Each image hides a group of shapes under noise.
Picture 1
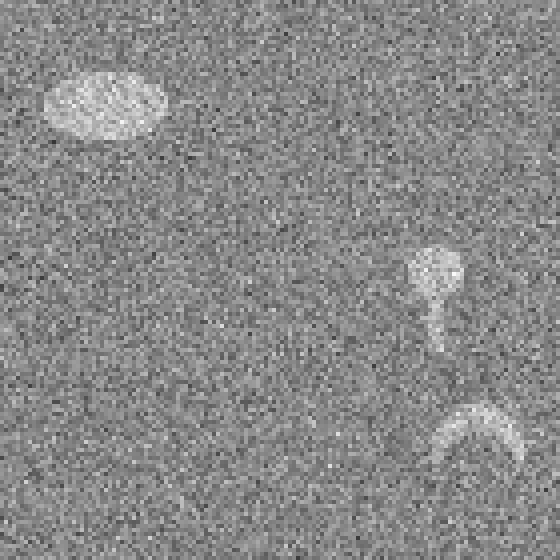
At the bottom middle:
nothing
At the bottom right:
crescent
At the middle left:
nothing
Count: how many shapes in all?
3
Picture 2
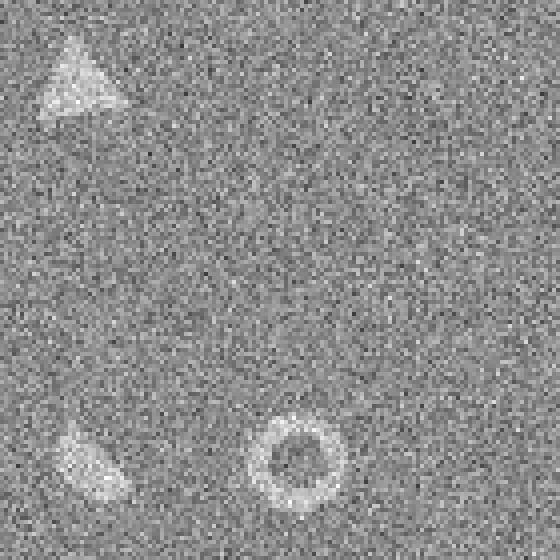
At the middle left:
nothing
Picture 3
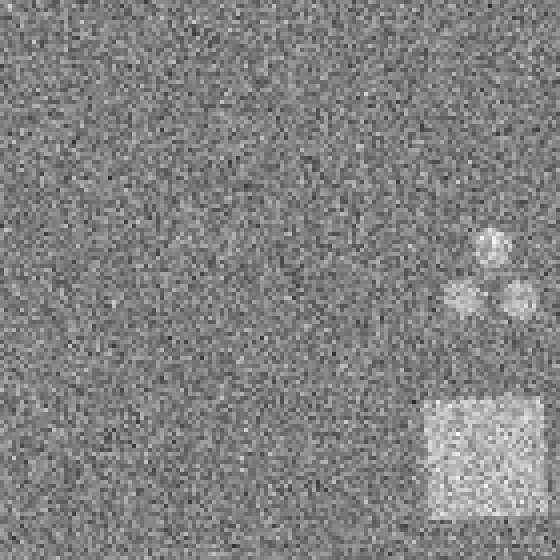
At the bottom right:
square
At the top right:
nothing
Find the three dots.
middle right
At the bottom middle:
nothing
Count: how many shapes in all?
2
